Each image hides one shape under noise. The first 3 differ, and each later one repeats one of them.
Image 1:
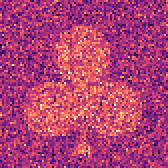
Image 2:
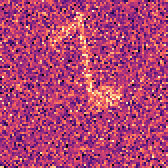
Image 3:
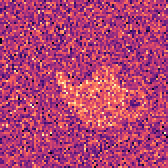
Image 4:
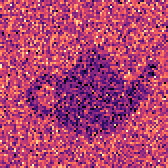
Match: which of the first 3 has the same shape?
3
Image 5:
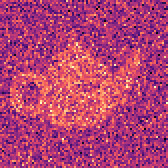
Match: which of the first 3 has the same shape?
3
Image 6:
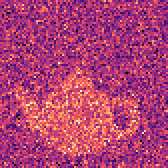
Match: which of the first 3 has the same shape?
3
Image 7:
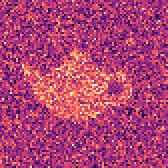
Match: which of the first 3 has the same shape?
3
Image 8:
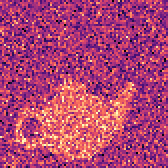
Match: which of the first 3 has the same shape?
3
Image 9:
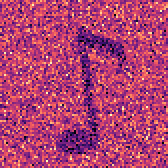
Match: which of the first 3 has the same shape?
2
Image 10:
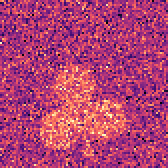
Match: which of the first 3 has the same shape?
1
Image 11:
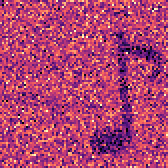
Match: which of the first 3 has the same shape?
2
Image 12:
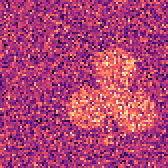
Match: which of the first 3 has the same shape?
1
